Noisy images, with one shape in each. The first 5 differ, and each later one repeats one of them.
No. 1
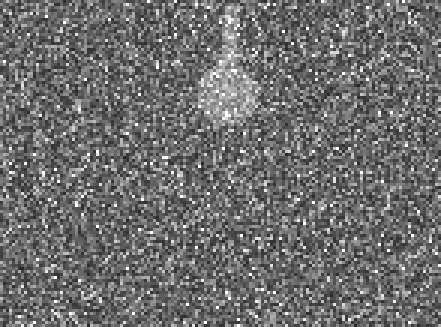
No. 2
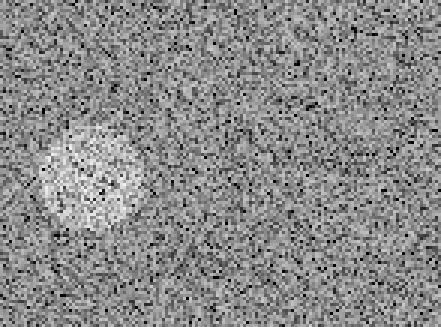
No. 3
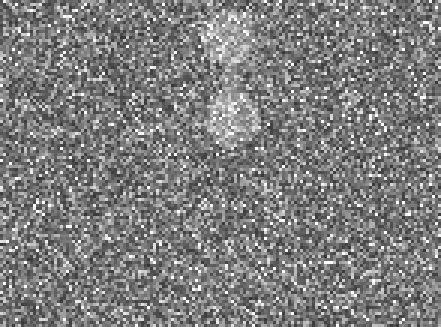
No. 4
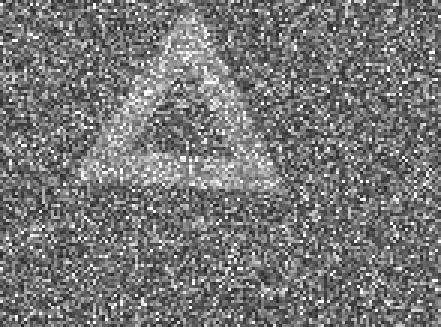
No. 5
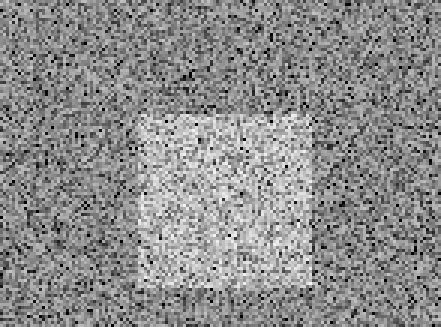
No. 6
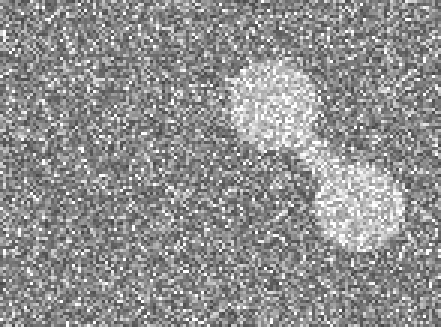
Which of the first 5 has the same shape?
3
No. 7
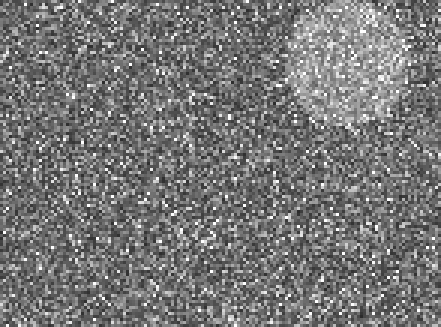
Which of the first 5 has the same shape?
2
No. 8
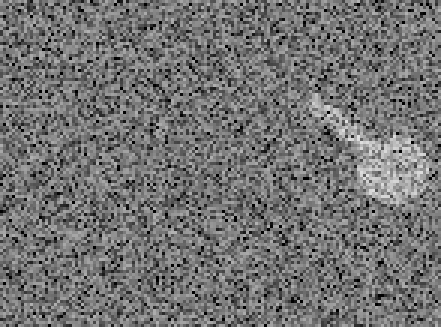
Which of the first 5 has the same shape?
1
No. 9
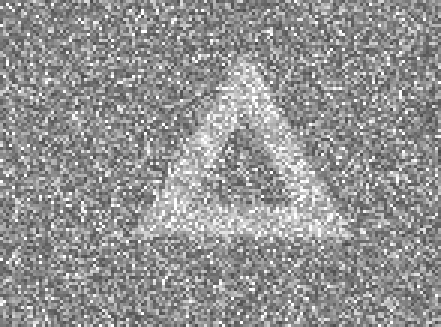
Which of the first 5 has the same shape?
4
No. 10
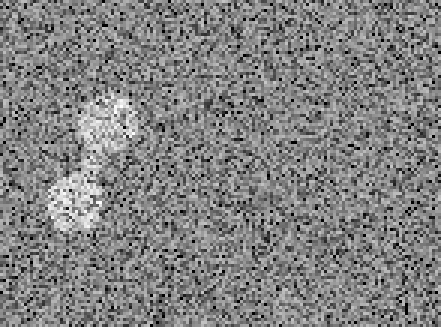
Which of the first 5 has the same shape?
3
